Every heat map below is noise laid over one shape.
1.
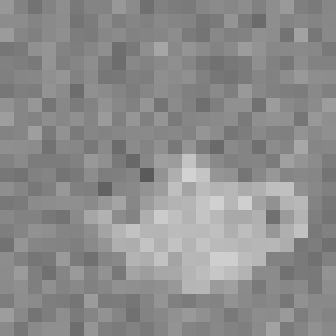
light teapot
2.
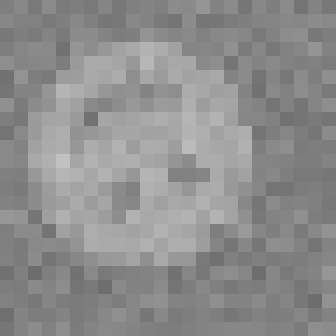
light smiling face
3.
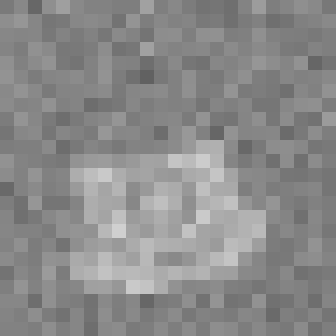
light telephone
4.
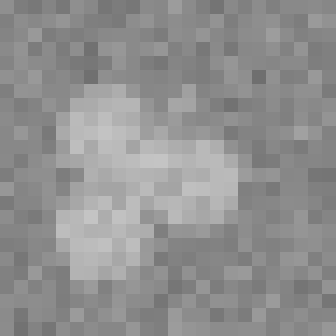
light club
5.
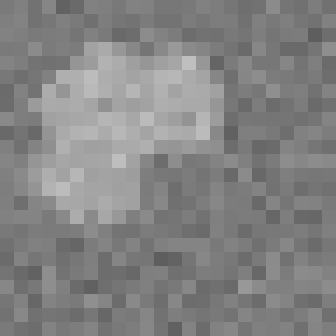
light car
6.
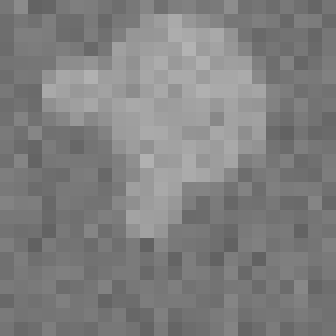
light bear's head
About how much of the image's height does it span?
two thirds
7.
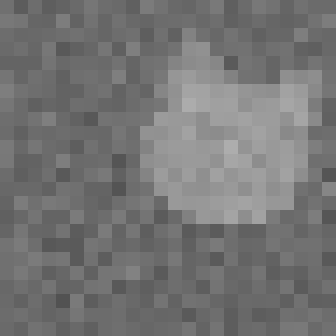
light cat's head
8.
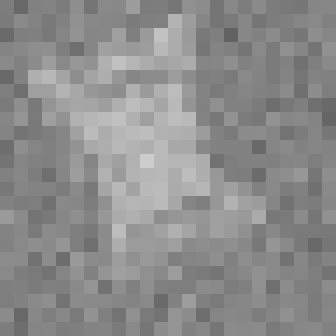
light chess rook
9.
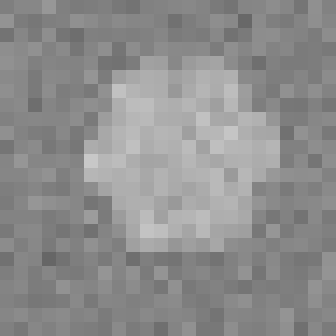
light flower
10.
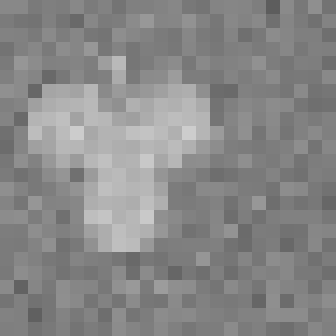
light club
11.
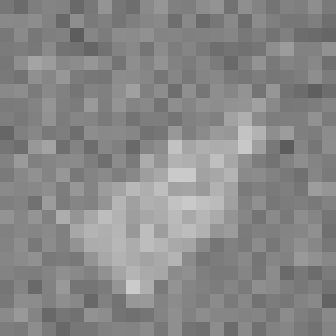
light bottle
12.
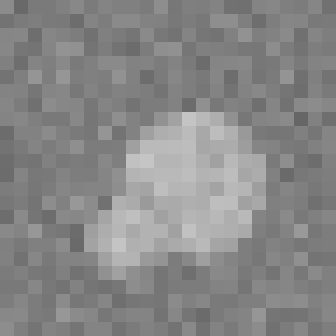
light light bulb
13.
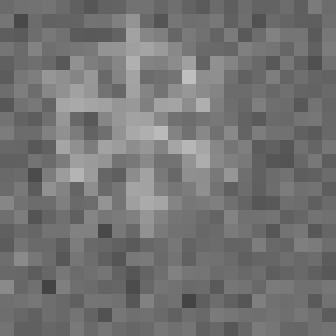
light snowflake
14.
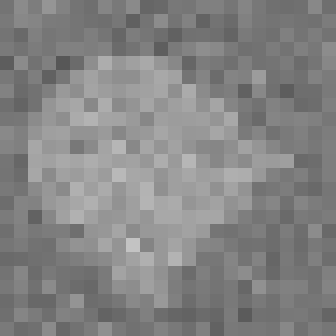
light ghost
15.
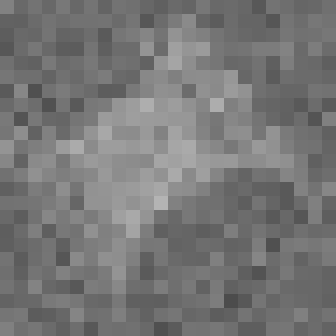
light chess rook
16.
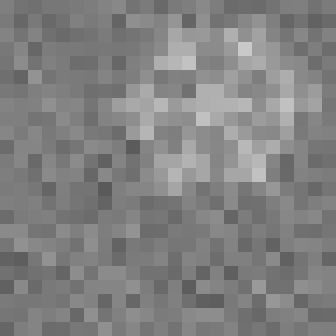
light snowflake
